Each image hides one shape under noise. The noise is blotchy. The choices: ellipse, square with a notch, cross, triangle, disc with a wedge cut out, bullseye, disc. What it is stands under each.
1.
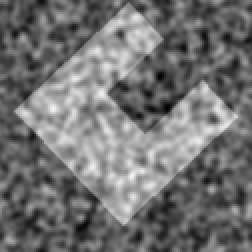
square with a notch
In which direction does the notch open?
up and right
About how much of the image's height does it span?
nearly all
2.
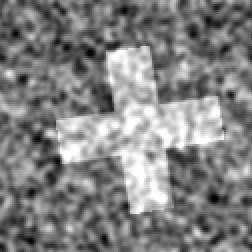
cross
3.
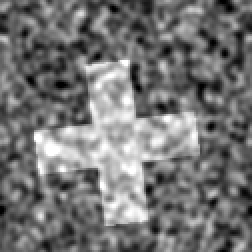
cross
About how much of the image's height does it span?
two thirds
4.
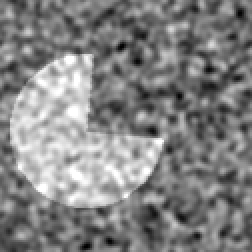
disc with a wedge cut out
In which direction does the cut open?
up and right
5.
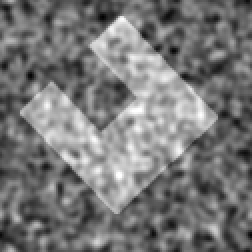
square with a notch
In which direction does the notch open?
up and left
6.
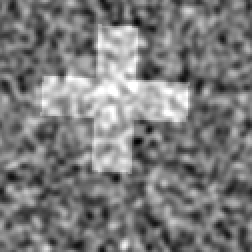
cross
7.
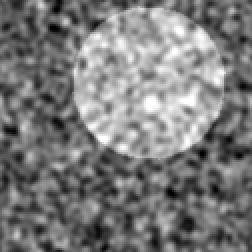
disc
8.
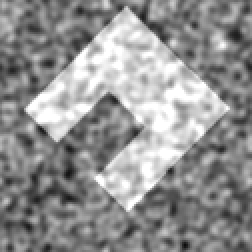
square with a notch
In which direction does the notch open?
down and left
